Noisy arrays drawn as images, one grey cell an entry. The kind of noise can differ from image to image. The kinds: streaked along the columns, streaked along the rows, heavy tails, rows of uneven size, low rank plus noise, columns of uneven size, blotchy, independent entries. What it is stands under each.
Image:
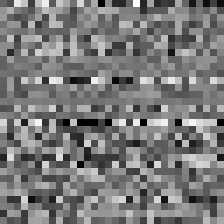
rows of uneven size
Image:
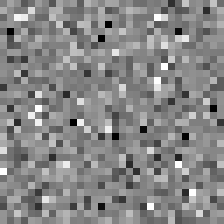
heavy tails
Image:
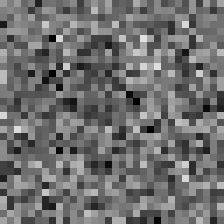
low rank plus noise
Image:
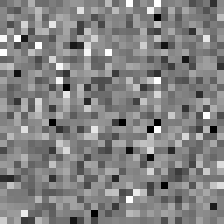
heavy tails
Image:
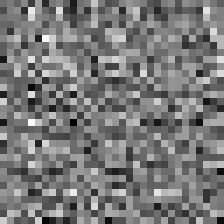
low rank plus noise
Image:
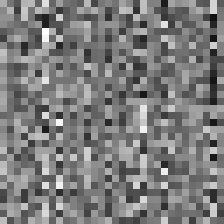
columns of uneven size
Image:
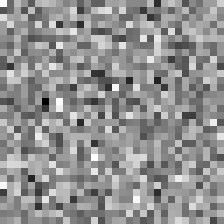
independent entries
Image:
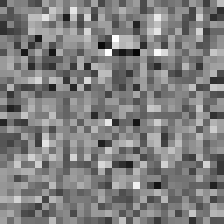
low rank plus noise
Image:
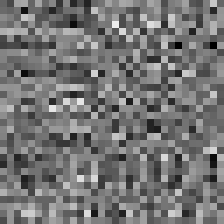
low rank plus noise
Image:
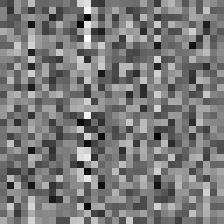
columns of uneven size
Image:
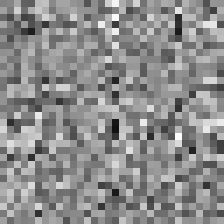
low rank plus noise
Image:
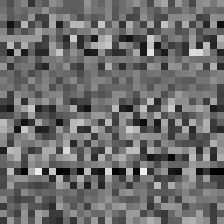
rows of uneven size
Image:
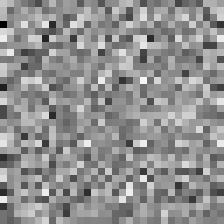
low rank plus noise
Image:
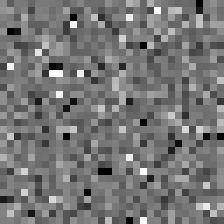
heavy tails
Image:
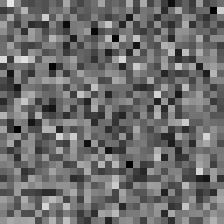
independent entries
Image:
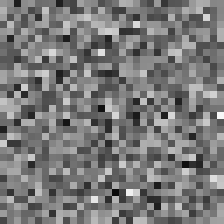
independent entries
